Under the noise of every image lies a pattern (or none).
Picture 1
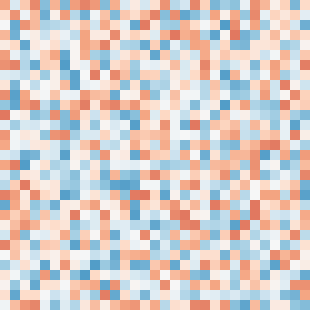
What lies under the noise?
only noise
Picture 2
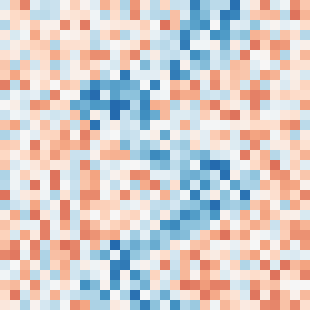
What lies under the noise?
a wavy band
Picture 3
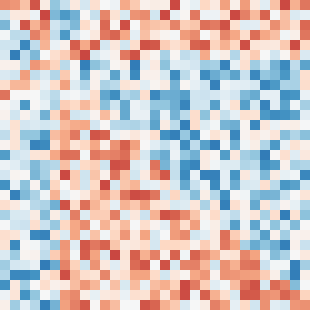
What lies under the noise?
spokes from one point
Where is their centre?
top left
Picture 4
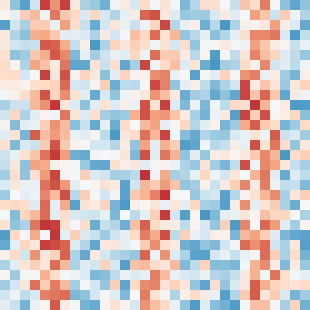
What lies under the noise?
vertical stripes
